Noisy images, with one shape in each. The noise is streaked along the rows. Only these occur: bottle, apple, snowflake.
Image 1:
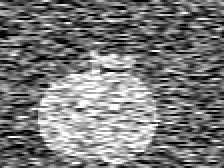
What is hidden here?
light apple
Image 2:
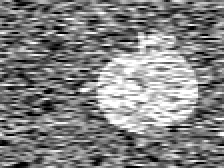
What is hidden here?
light apple
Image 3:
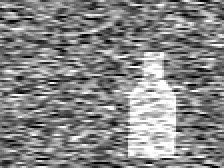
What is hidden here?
light bottle
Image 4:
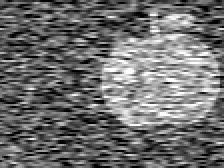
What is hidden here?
light apple
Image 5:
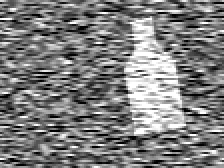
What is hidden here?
light bottle
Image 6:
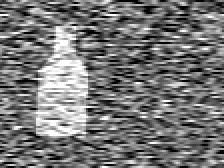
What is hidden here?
light bottle
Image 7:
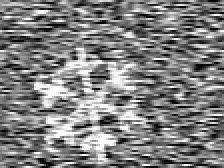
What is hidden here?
light snowflake
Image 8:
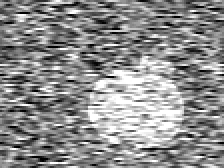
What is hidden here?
light apple
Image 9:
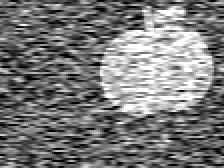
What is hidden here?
light apple
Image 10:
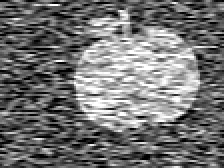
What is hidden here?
light apple
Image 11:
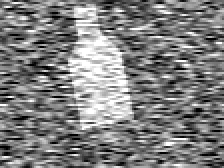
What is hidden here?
light bottle
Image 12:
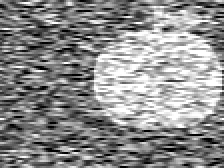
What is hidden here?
light apple
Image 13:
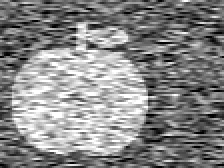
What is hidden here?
light apple
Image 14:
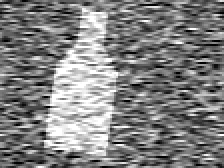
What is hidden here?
light bottle
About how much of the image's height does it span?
nearly all
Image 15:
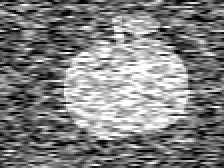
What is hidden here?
light apple
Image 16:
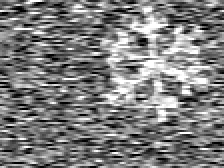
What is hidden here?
light snowflake
